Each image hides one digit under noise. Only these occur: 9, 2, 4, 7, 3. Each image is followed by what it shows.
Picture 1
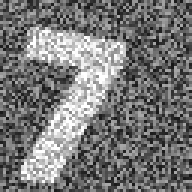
7
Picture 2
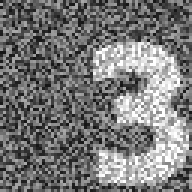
3
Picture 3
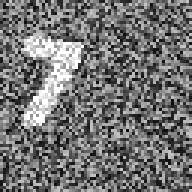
7
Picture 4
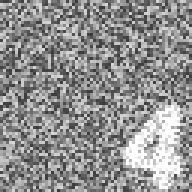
4
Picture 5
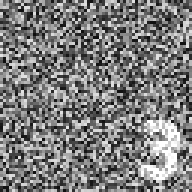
3
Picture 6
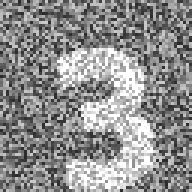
3
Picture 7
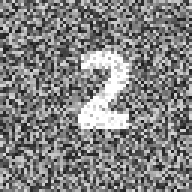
2
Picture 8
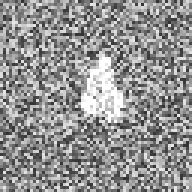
4
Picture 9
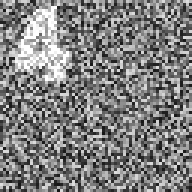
4
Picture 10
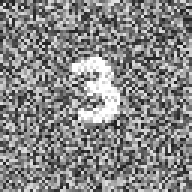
3
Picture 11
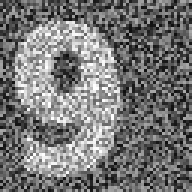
9
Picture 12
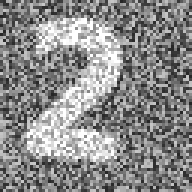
2
